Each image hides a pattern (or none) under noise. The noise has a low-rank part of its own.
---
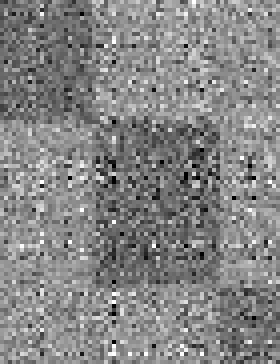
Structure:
blocks along the diagonal
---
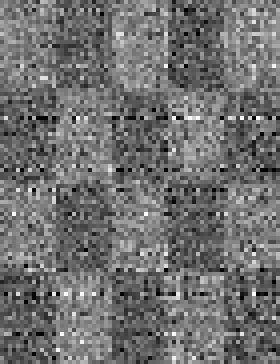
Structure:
a checkerboard
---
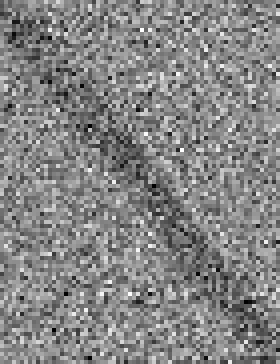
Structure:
a diagonal band
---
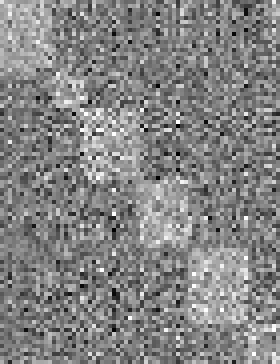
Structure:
blocks along the diagonal
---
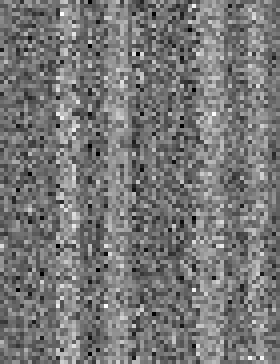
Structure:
bands of columns
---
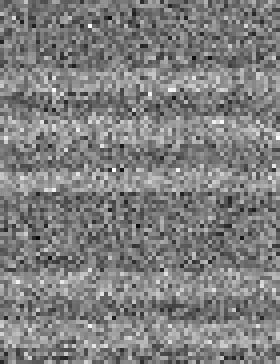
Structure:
bands of rows
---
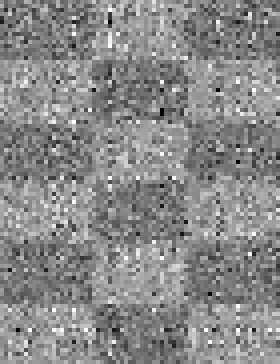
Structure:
a checkerboard
